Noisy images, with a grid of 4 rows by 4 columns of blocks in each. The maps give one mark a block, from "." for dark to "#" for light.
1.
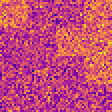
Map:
# . . #
. . # #
. . . #
. . . .
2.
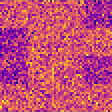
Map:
# # # .
. # # #
. # # .
# # # #
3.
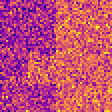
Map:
. . # #
. . # #
. # # #
. . # #
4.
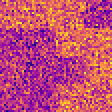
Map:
# # # .
. . # #
. . . #
. . # #
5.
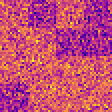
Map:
# . # .
# # . .
# # # #
. # # #
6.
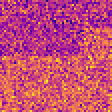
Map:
. . . .
. . . #
# # # #
# # # #
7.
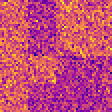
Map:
# . # #
# . # #
# # . .
# . . .
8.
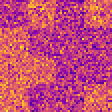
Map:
. # . #
# . . .
# # . .
# . . #
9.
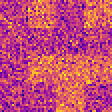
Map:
. # . #
. . . .
. # # #
. . # .
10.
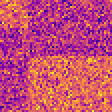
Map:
# . . .
. . . .
. # # #
. # # #
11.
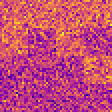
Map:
# # # #
# . # .
. . . #
. . . .
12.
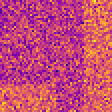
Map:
. . . #
. . . #
. . . #
# # . #
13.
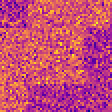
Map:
. # # #
# # # .
# # # .
# . . .
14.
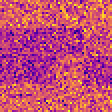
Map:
# # # #
. . . #
. . # .
# # # #
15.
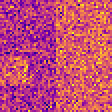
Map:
. . # #
. . # #
# . # #
. . # #
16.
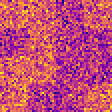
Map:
# # . #
. # . .
# # . .
# . . #
